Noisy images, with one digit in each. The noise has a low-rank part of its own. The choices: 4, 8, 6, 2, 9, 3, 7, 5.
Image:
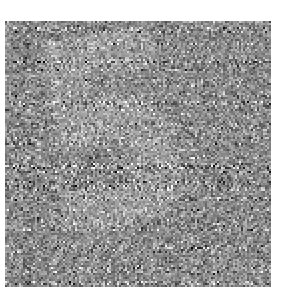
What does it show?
light 5
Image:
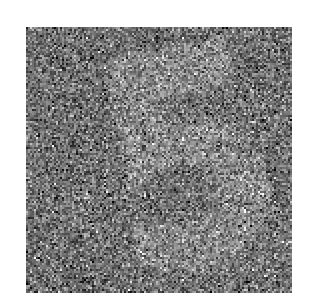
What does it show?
light 5
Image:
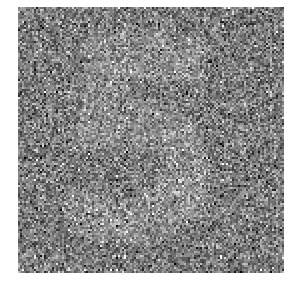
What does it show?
light 5
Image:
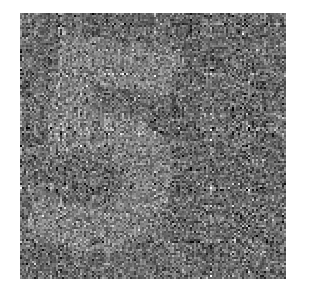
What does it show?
light 5
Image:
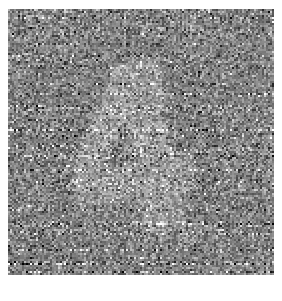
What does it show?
light 4
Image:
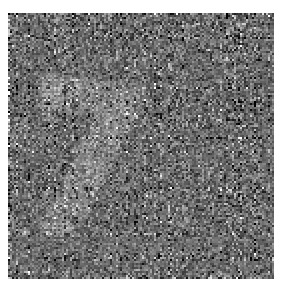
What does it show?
light 7
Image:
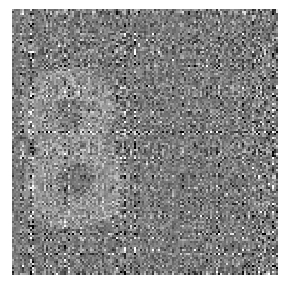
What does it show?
light 8
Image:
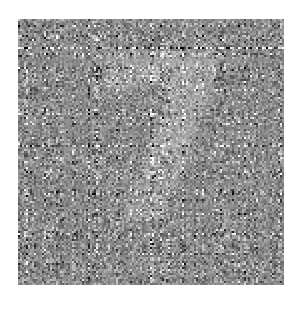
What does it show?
light 7
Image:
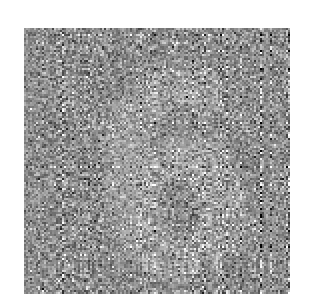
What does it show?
light 6
